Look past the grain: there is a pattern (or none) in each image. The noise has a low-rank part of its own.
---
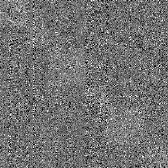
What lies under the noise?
blocks along the diagonal
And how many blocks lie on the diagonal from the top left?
6
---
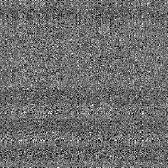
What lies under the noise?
bands of rows
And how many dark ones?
4
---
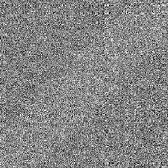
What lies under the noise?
a diagonal band
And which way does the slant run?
bottom left to top right
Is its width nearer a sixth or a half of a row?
a half
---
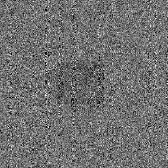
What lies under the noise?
one block
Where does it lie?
centre
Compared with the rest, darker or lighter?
darker
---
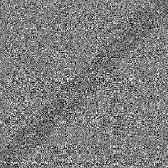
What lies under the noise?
a diagonal band
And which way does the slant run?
bottom left to top right
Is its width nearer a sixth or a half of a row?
a sixth
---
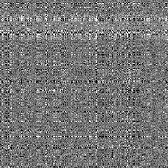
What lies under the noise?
one band of rows
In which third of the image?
top
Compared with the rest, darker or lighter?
lighter
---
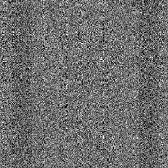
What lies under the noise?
bands of columns
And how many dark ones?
2
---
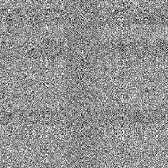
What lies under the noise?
bands of rows crossing bands of columns
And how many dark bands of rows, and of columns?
3 and 1
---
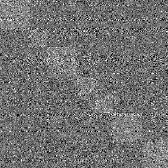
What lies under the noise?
blocks along the diagonal
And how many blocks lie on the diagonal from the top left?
7
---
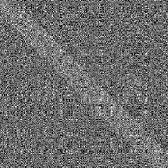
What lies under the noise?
a diagonal band
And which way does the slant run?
top left to bottom right
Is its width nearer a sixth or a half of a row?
a sixth
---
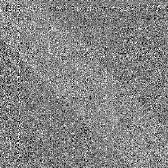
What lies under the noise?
a diagonal band
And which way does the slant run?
top left to bottom right
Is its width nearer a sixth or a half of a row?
a half
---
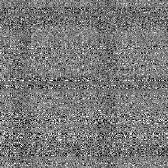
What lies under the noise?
bands of rows crossing bands of columns
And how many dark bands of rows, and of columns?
3 and 2
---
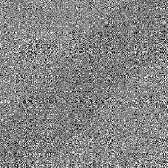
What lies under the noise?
a diagonal band
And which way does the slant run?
bottom left to top right
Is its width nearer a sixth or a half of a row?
a half
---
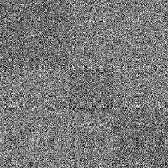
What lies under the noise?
blocks along the diagonal
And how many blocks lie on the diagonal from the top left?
3
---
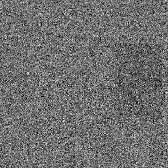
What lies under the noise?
one block
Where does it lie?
middle right
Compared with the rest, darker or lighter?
darker
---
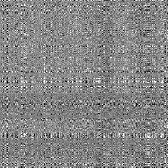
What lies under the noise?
bands of rows crossing bands of columns
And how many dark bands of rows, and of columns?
2 and 2
